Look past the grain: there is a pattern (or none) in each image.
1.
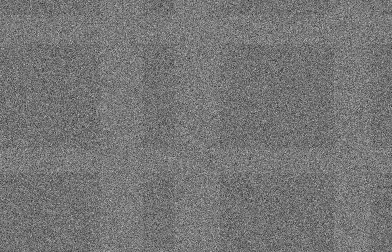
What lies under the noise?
bands of rows crossing bands of columns
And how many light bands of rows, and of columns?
2 and 3
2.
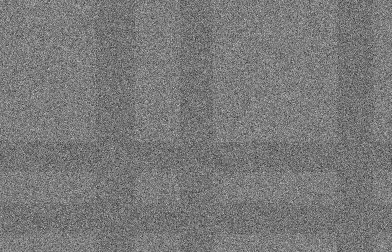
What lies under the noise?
bands of rows crossing bands of columns
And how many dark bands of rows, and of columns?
2 and 3
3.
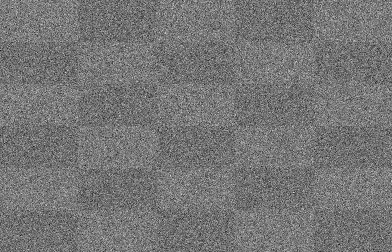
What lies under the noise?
a checkerboard
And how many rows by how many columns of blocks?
6 by 5
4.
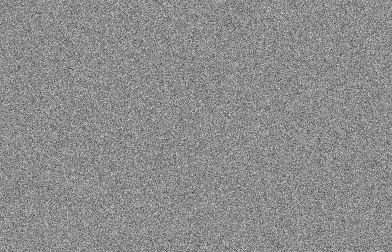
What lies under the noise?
only noise
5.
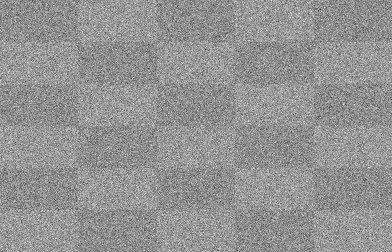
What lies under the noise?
a checkerboard
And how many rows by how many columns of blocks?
6 by 5
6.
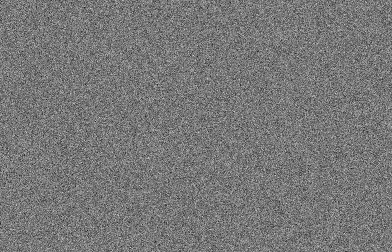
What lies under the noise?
only noise
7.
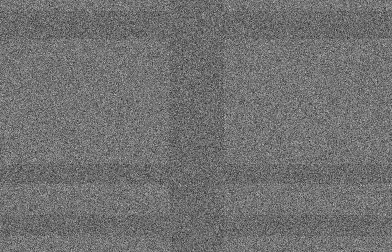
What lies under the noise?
bands of rows crossing bands of columns
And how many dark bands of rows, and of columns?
3 and 1
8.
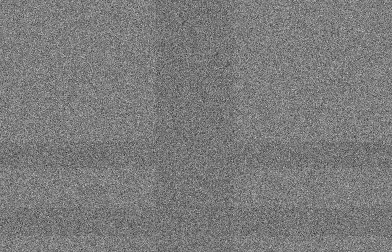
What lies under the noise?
bands of rows crossing bands of columns
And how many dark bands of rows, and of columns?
2 and 1
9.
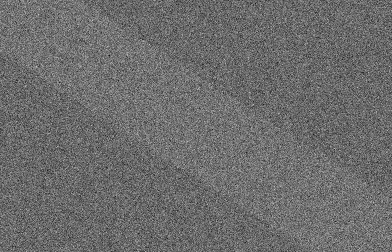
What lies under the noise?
a diagonal band
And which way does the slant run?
top left to bottom right
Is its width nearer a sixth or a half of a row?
a half
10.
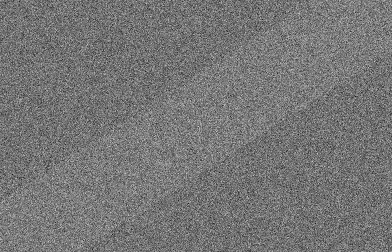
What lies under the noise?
a diagonal band
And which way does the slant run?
bottom left to top right
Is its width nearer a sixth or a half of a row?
a half
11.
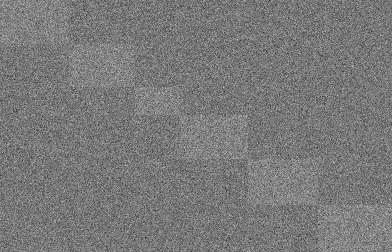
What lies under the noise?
blocks along the diagonal
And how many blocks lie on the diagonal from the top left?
6
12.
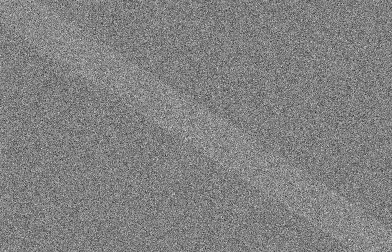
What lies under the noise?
a diagonal band
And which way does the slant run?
top left to bottom right
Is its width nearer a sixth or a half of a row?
a sixth
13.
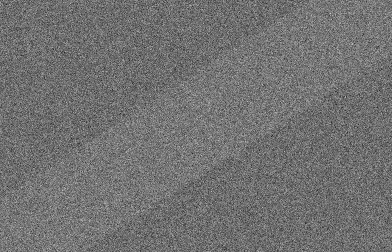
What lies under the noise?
a diagonal band
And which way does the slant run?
bottom left to top right
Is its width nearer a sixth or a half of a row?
a half
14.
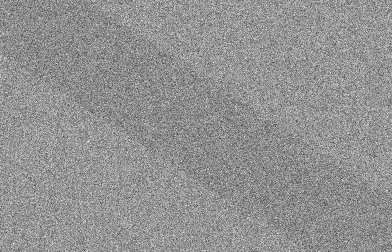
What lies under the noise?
a diagonal band
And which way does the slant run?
top left to bottom right
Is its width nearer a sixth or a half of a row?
a half
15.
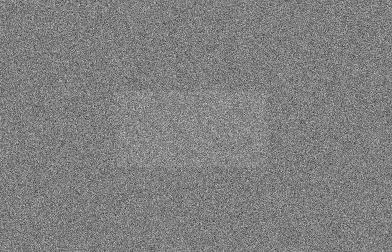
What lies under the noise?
one block
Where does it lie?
centre
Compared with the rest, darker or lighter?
lighter
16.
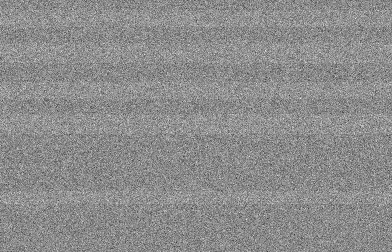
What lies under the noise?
bands of rows
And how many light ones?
5
